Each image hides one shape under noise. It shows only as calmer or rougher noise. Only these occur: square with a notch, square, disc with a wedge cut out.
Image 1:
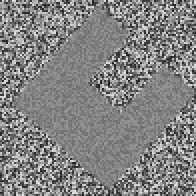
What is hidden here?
calm square with a notch
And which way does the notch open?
up and right
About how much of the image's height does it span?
nearly all
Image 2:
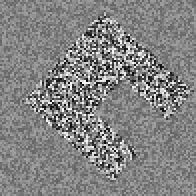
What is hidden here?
rough square with a notch
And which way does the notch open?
down and right
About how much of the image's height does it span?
nearly all
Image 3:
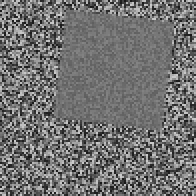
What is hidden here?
calm square
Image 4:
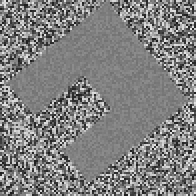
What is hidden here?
calm square with a notch
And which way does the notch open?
down and left
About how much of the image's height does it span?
nearly all
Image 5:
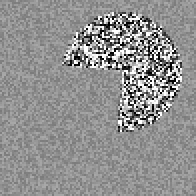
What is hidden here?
rough disc with a wedge cut out
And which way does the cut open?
down and left
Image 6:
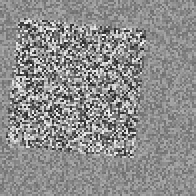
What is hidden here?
rough square
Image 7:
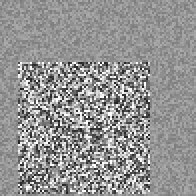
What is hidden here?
rough square
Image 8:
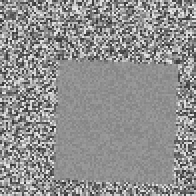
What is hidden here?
calm square
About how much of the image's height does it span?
two thirds
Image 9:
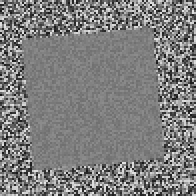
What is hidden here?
calm square
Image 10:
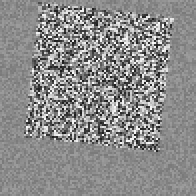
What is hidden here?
rough square
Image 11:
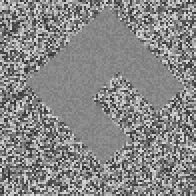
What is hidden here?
calm square with a notch
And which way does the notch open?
down and right
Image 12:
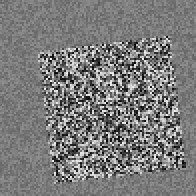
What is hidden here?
rough square
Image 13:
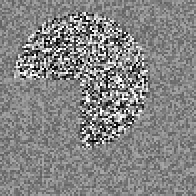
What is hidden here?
rough disc with a wedge cut out
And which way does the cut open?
down and left
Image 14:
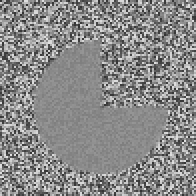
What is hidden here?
calm disc with a wedge cut out
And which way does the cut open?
up and right
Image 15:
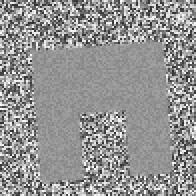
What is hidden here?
calm square with a notch
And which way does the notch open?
down
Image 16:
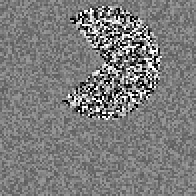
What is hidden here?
rough disc with a wedge cut out
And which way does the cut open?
left
